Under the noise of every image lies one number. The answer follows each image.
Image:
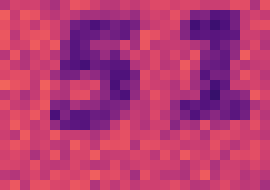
51
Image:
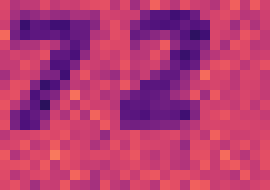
72
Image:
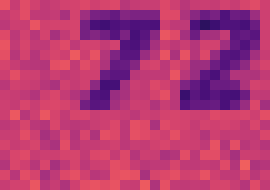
72
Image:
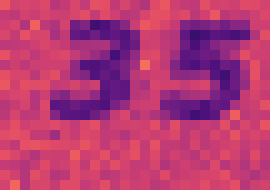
35
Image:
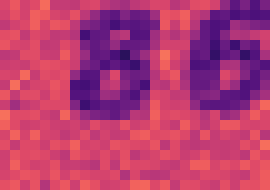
86
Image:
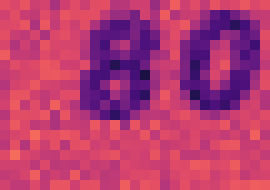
80
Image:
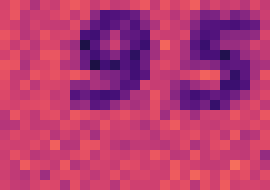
95
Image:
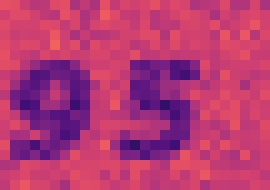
95
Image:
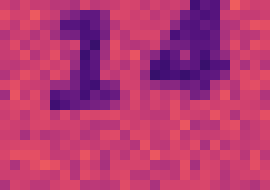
14
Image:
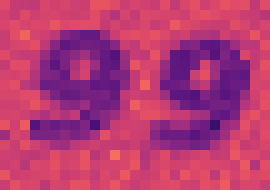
99
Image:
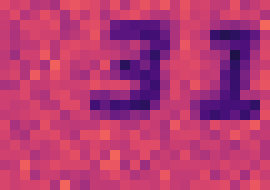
31
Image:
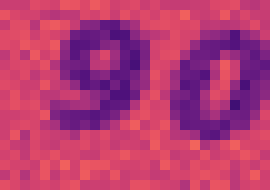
90
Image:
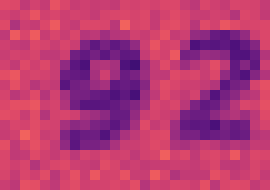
92
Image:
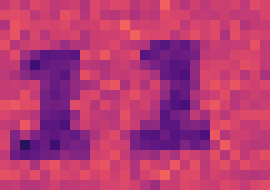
11
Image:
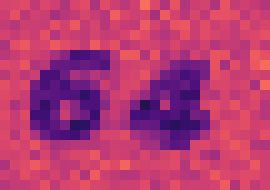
64
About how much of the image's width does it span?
two thirds
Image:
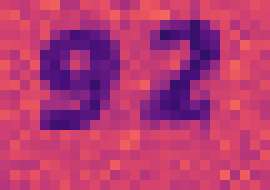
92
